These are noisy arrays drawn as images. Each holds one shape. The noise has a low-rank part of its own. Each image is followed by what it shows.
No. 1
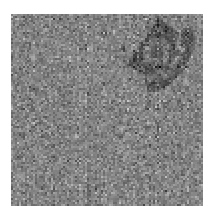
telephone
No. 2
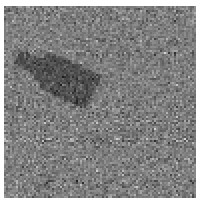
bottle
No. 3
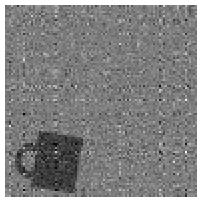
cup
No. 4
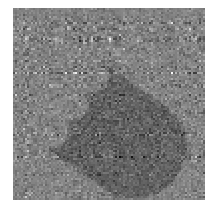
ghost
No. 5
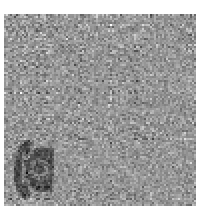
telephone
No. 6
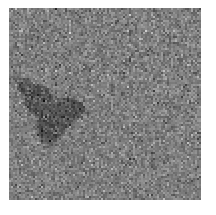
chess pawn
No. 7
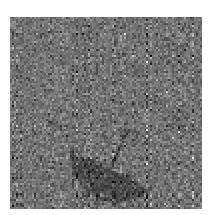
umbrella
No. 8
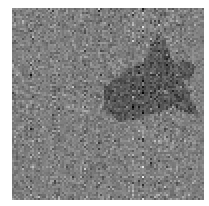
bell
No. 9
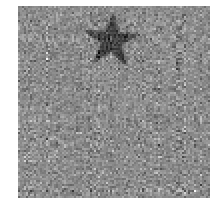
star
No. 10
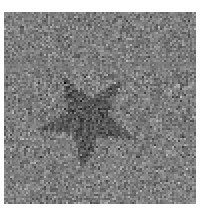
star
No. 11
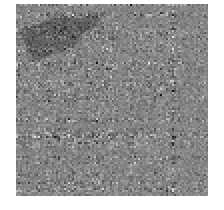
bottle
